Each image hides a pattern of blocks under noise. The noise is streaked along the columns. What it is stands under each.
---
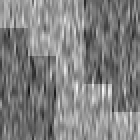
the same after a half turn
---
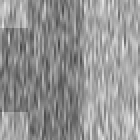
top and bottom mirror each other
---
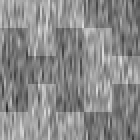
top and bottom mirror each other
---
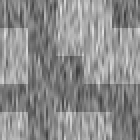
mirrored about the diagonal from the bottom left
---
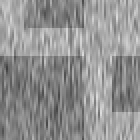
mirrored about the diagonal from the bottom left
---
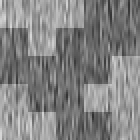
mirrored about the diagonal from the bottom left
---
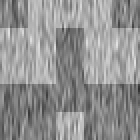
left and right mirror each other
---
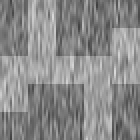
the same after a half turn
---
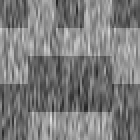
left and right mirror each other
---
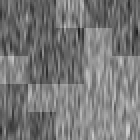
mirrored about the diagonal from the top left
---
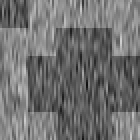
mirrored about the diagonal from the top left
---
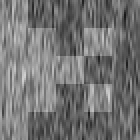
top and bottom mirror each other
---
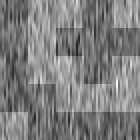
mirrored about the diagonal from the bottom left
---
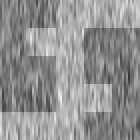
the same after a half turn
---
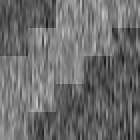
mirrored about the diagonal from the top left
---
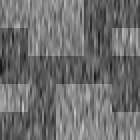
the same after a half turn
